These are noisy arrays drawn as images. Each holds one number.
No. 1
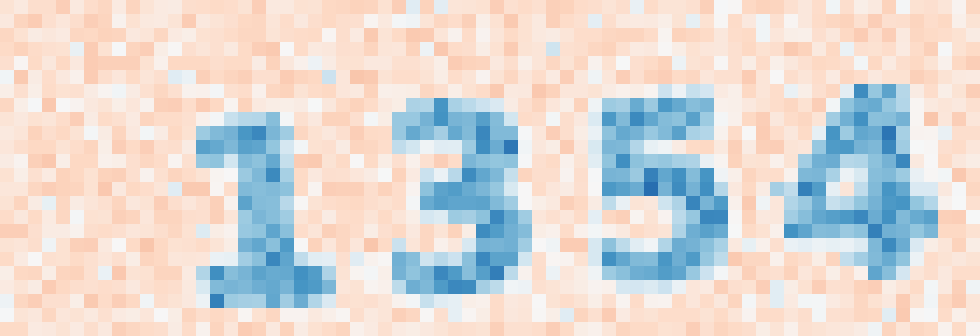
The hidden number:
1354
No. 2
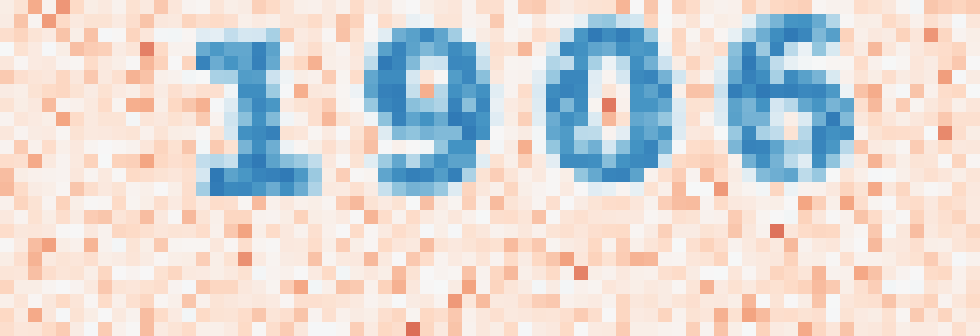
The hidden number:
1906
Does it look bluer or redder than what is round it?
bluer
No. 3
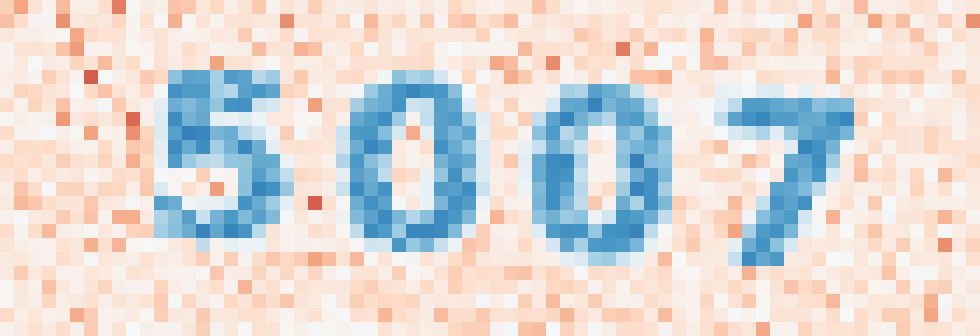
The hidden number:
5007
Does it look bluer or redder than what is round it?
bluer
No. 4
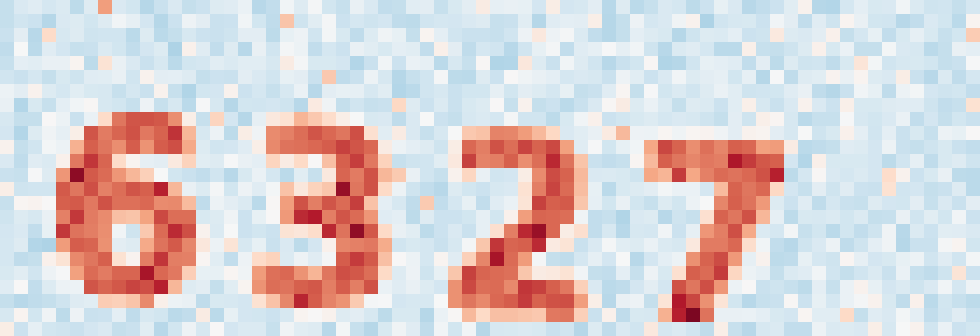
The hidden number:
6327
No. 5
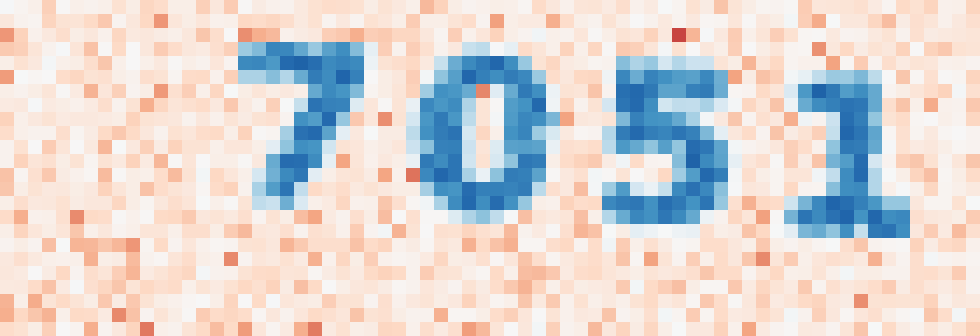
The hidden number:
7051
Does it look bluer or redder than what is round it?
bluer
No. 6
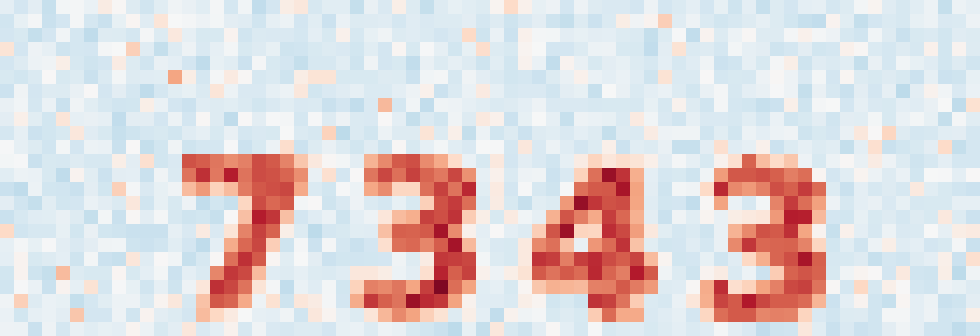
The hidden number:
7343
